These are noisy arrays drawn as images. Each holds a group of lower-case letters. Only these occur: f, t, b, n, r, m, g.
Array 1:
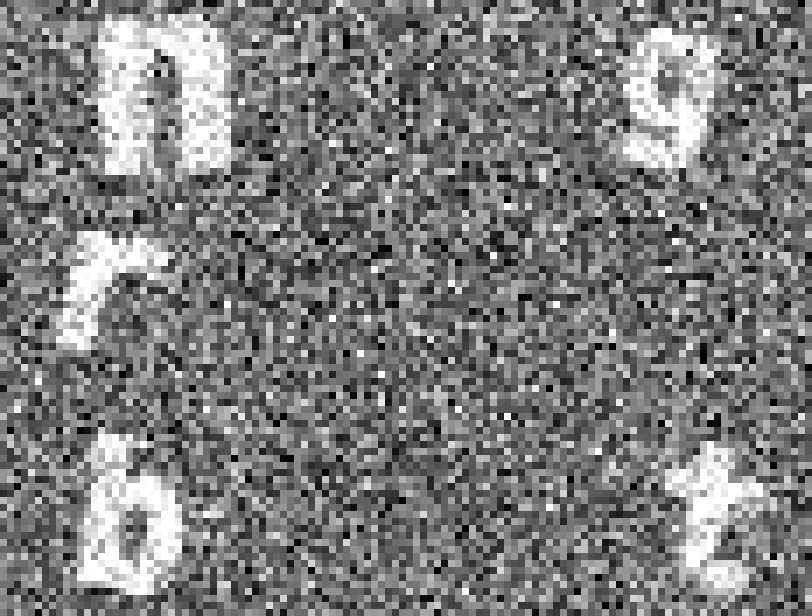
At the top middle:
nothing
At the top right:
g
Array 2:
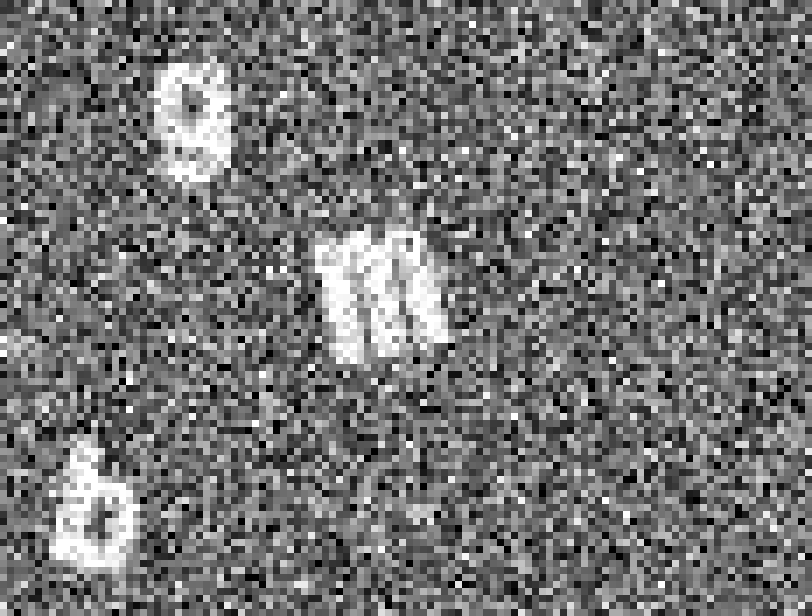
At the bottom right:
nothing
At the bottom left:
b
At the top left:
g
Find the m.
centre
